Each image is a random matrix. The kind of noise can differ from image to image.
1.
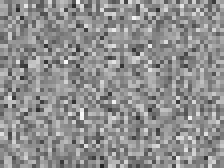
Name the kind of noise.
low rank plus noise
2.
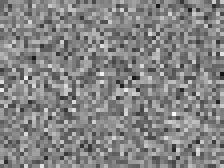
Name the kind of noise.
independent entries
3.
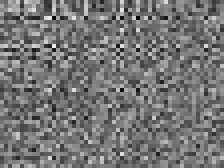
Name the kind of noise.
low rank plus noise
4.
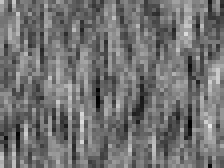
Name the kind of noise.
streaked along the columns
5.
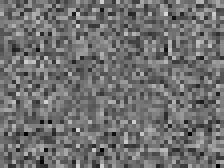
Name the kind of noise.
low rank plus noise
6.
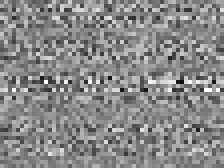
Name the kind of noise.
rows of uneven size
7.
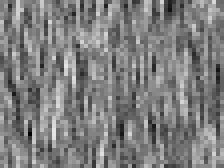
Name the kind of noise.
streaked along the columns
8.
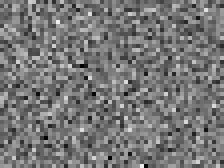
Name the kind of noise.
independent entries
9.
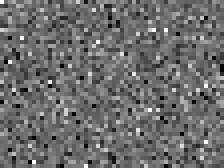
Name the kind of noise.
heavy tails
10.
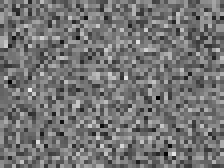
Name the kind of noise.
independent entries
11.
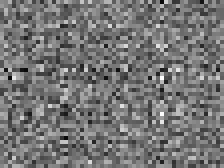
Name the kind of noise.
low rank plus noise
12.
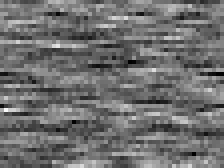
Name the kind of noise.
streaked along the rows
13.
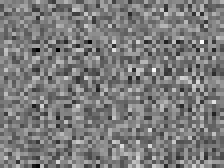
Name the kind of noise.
low rank plus noise
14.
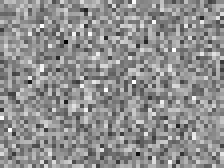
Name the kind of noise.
independent entries
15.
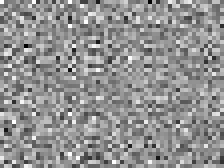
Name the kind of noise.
low rank plus noise
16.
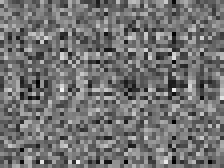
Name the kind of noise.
low rank plus noise
